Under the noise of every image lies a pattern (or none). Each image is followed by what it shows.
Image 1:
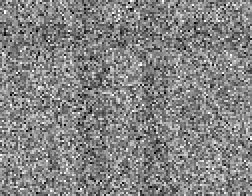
bands of rows crossing bands of columns
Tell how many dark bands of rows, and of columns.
1 and 2
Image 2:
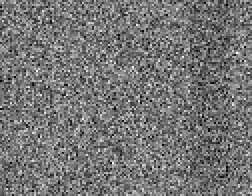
one band of columns
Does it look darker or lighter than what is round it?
darker
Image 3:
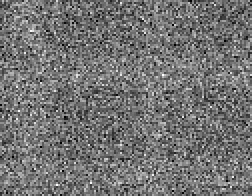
bands of rows crossing bands of columns
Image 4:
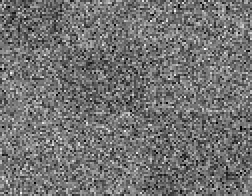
blocks along the diagonal
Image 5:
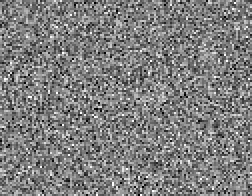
only noise
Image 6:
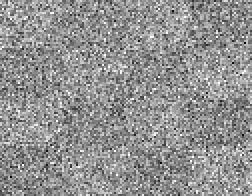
a checkerboard
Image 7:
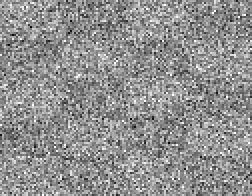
a checkerboard
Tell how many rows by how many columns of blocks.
5 by 4
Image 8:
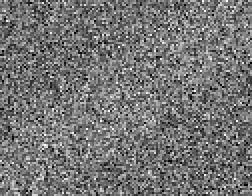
a diagonal band
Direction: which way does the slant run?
bottom left to top right
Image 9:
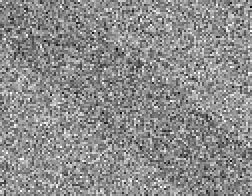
a diagonal band
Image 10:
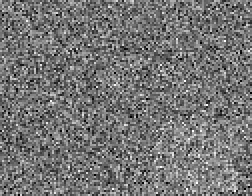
one block
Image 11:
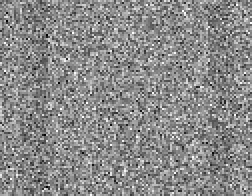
bands of columns
